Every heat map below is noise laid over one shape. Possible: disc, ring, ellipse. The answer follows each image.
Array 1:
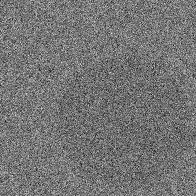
disc
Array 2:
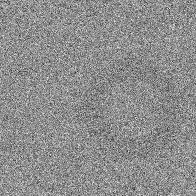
ring
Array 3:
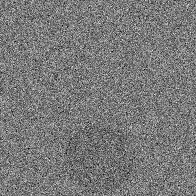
disc
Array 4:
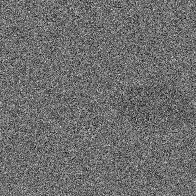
ellipse
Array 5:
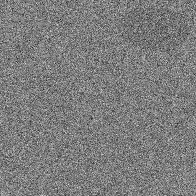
ellipse
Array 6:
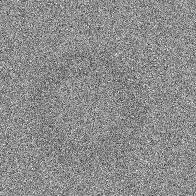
ring
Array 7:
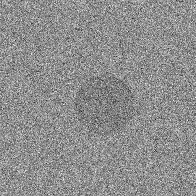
disc
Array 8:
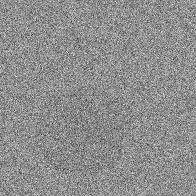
disc
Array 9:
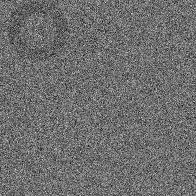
ring
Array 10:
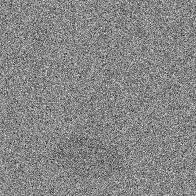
ellipse
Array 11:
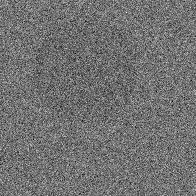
disc
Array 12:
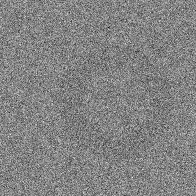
ring
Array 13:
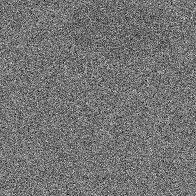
ellipse
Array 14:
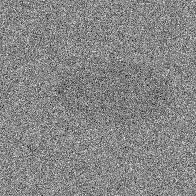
ellipse
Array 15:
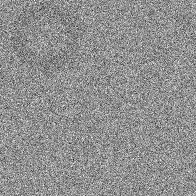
ring
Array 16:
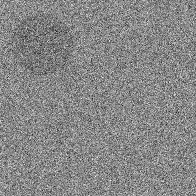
disc
